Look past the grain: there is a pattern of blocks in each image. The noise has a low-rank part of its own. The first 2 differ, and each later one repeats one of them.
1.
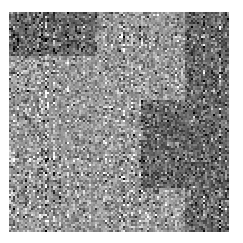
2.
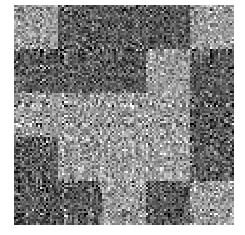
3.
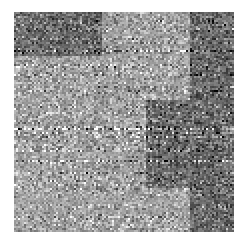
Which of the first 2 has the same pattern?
1
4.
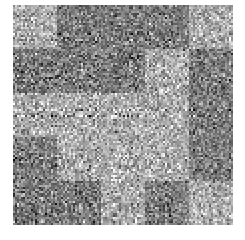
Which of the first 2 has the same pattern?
2
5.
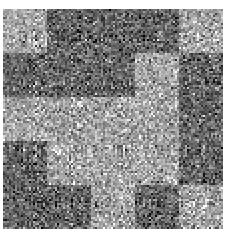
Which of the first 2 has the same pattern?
2
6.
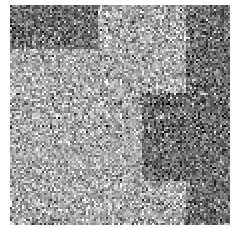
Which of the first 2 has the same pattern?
1
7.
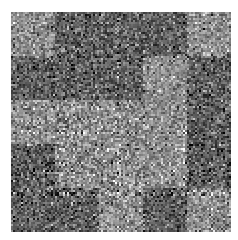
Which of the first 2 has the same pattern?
2
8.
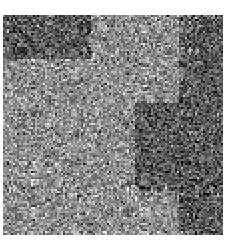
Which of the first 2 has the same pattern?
1
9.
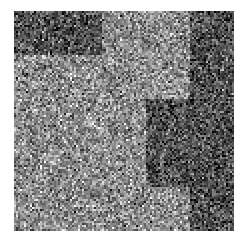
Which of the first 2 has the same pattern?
1
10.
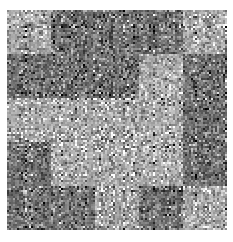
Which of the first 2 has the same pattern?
2
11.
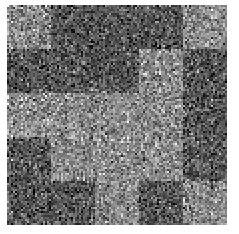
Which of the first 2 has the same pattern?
2
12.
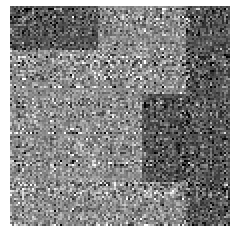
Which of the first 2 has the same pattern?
1
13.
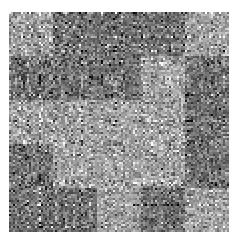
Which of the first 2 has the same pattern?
2
